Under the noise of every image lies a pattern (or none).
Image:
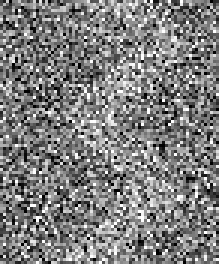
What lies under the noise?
a wavy band
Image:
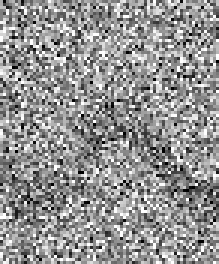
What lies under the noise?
a wavy band
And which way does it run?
left to right
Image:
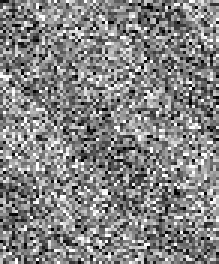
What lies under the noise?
diagonal stripes
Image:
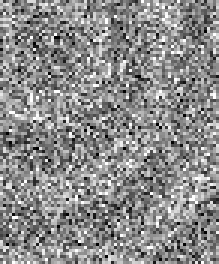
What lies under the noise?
rings round one point
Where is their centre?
top left
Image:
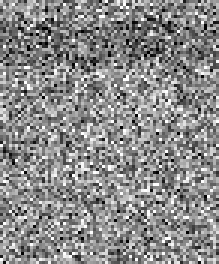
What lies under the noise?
one horizontal stripe
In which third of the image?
top
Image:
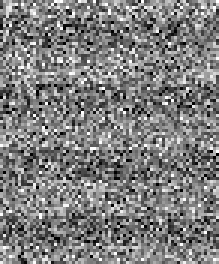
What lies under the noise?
horizontal stripes
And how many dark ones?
4
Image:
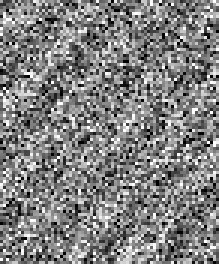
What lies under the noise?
diagonal stripes
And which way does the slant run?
bottom left to top right
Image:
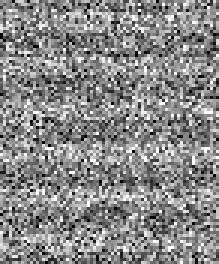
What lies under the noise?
horizontal stripes
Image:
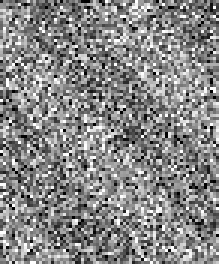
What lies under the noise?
diagonal stripes
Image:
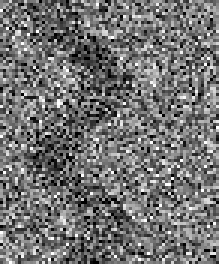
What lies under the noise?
a wavy band
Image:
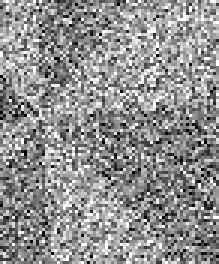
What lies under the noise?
spokes from one point
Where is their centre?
middle left
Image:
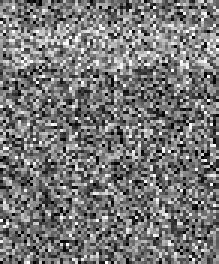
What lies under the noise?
one horizontal stripe
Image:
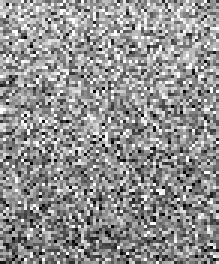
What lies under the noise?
a smooth slope
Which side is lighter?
top
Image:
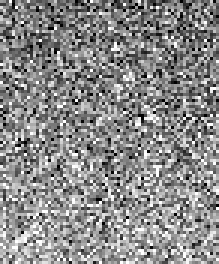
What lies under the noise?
a smooth slope
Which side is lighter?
bottom
